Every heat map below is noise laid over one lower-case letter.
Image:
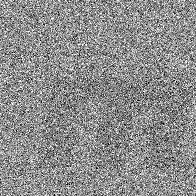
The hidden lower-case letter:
m
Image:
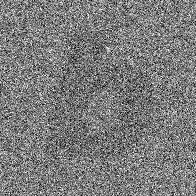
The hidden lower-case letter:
b
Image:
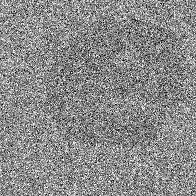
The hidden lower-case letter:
e
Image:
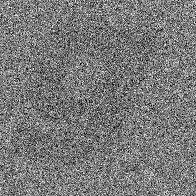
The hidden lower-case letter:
g
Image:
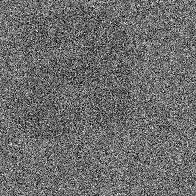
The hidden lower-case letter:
a
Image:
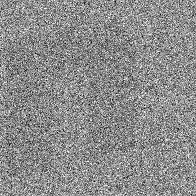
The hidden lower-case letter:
n
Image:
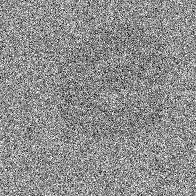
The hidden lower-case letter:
e
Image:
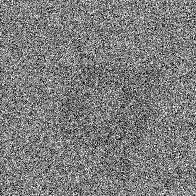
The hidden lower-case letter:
q
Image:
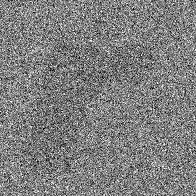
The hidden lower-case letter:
r
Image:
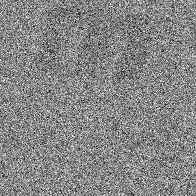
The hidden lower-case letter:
m
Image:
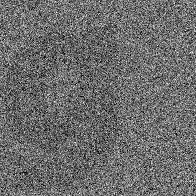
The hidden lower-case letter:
g
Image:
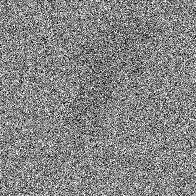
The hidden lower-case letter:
f
